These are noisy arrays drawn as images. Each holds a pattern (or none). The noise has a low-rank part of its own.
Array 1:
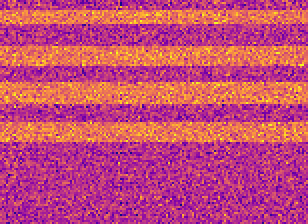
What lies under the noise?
bands of rows
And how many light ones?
4
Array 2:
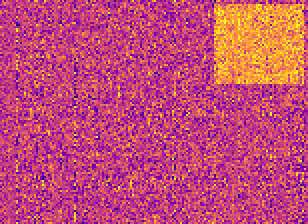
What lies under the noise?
one block
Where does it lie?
top right
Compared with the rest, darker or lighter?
lighter
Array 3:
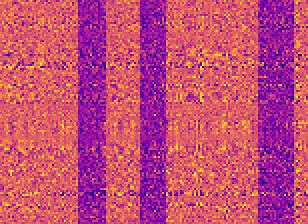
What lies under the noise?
bands of columns
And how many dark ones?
3
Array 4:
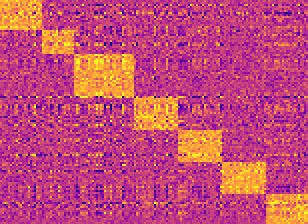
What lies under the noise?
blocks along the diagonal
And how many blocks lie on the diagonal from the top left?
7
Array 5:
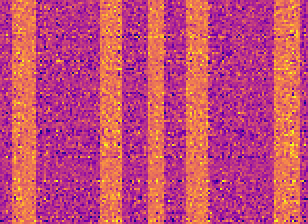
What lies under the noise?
bands of columns
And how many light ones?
5
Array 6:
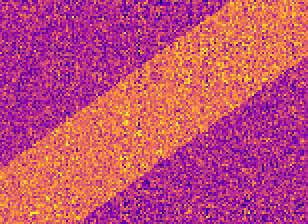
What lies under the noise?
a diagonal band
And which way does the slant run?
bottom left to top right
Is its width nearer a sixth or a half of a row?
a half
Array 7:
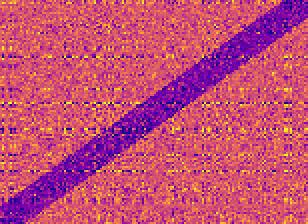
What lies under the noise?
a diagonal band
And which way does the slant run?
bottom left to top right
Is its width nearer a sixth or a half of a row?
a sixth
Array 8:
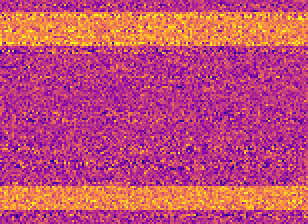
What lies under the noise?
bands of rows
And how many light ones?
2
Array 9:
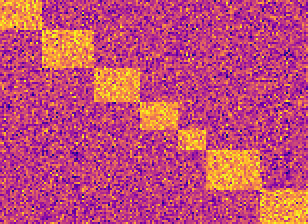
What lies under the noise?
blocks along the diagonal
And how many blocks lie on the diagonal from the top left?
7
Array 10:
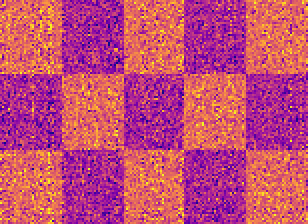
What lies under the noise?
a checkerboard
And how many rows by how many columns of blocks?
3 by 5
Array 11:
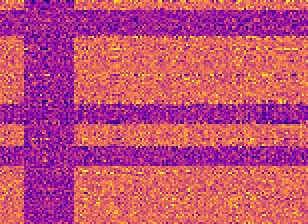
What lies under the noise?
bands of rows crossing bands of columns
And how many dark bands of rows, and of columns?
3 and 1
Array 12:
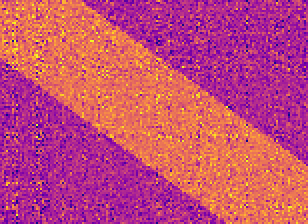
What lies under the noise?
a diagonal band
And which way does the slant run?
top left to bottom right
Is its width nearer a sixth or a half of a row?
a half
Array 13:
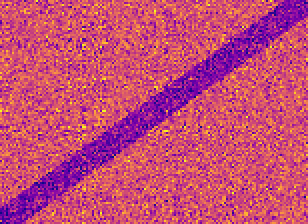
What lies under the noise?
a diagonal band
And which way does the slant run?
bottom left to top right
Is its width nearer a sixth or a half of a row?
a sixth
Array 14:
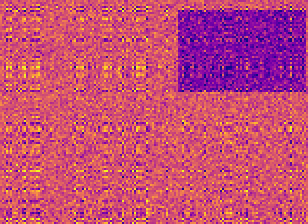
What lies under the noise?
one block
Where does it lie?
top right
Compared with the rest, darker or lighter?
darker
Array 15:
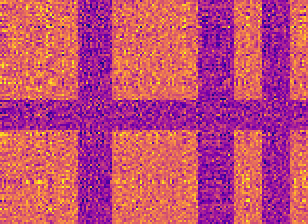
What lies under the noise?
bands of rows crossing bands of columns
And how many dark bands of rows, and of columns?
1 and 3
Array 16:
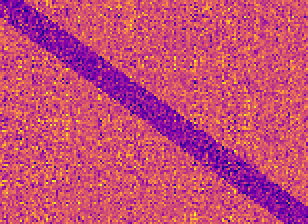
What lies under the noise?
a diagonal band
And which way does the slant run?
top left to bottom right
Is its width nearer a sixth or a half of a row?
a sixth
